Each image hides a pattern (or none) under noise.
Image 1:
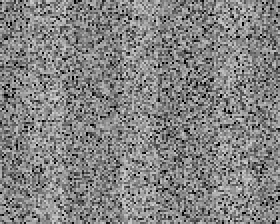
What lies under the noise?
vertical stripes
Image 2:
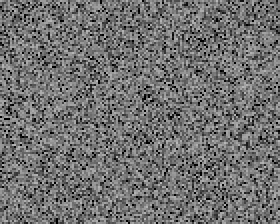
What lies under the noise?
only noise
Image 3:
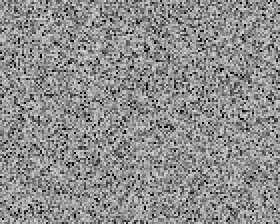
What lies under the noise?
only noise
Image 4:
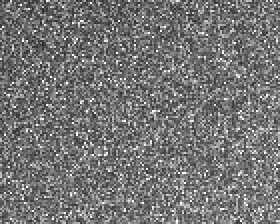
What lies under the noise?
a smooth slope
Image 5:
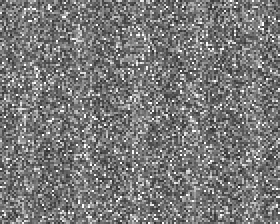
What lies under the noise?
vertical stripes
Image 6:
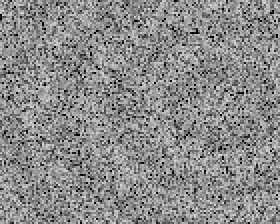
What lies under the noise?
rings round one point
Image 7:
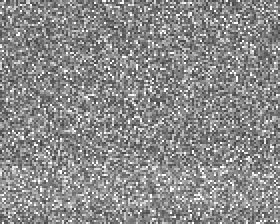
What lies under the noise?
one horizontal stripe
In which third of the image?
bottom
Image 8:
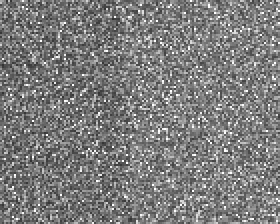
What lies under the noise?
a sharp edge
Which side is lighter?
right
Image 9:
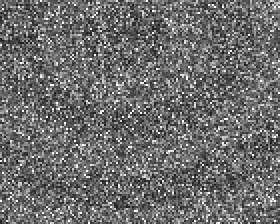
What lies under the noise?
rings round one point
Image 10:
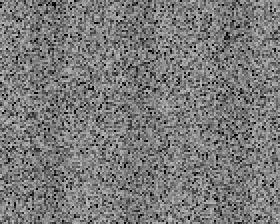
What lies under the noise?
vertical stripes
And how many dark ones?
3
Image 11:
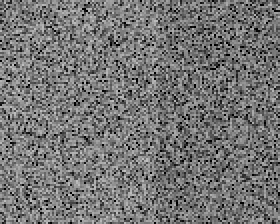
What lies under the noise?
a sharp edge
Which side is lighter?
left
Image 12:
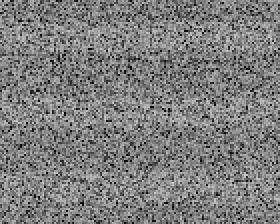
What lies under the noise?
horizontal stripes
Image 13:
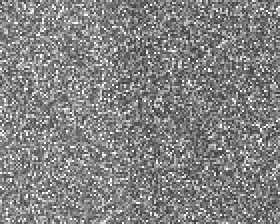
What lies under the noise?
a sharp edge
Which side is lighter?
left
